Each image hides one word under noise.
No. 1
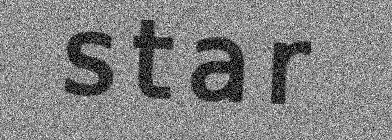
star
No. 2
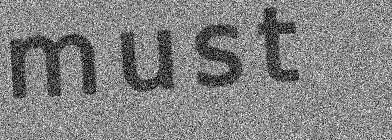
must
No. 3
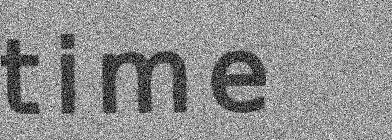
time
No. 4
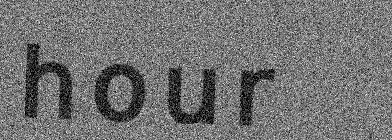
hour
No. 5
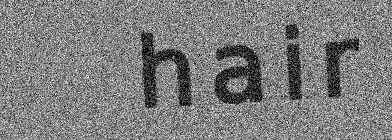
hair
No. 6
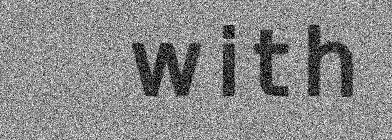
with
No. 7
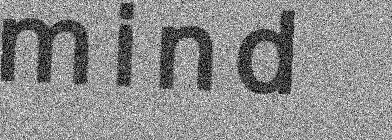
mind
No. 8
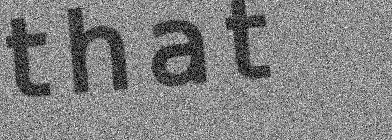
that
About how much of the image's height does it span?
two thirds
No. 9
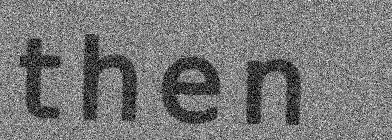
then
